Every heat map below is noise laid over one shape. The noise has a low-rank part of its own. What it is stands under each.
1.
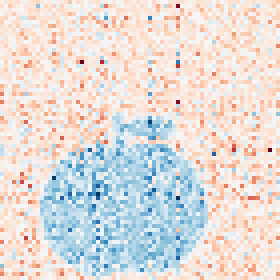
apple
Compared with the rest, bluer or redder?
bluer
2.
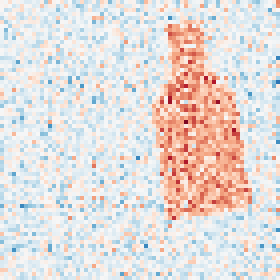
bottle
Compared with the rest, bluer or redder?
redder
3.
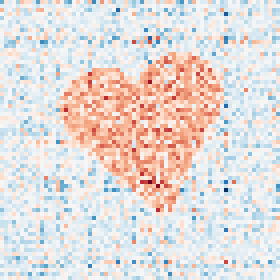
heart
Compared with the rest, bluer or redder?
redder
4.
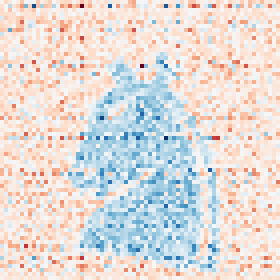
chess knight
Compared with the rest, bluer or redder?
bluer
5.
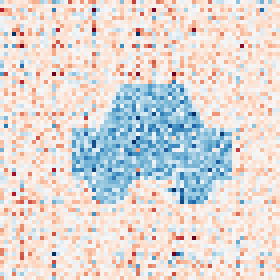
car
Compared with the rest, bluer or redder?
bluer
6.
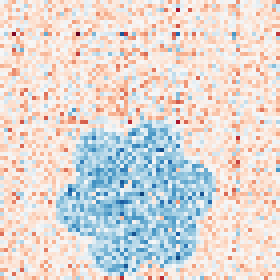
flower
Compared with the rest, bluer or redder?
bluer
